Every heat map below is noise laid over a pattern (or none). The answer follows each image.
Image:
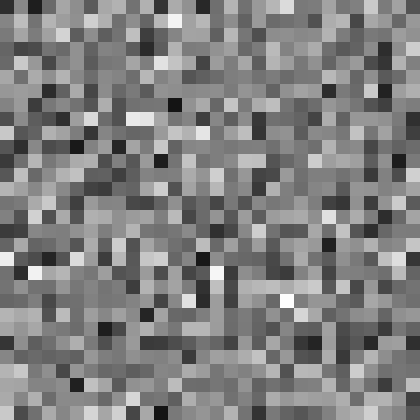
only noise
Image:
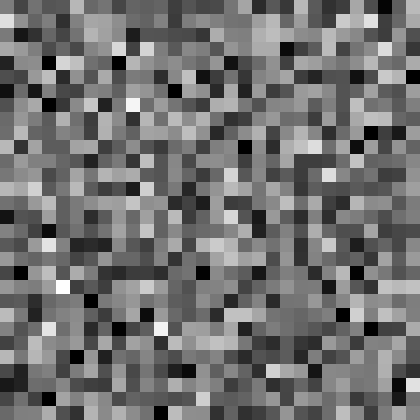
only noise
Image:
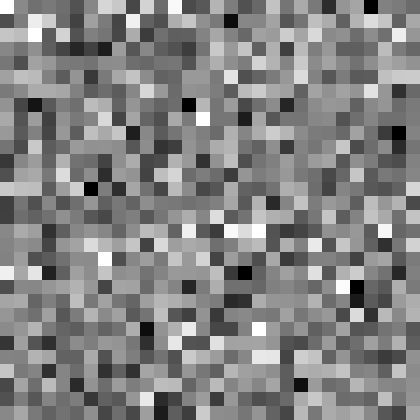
only noise
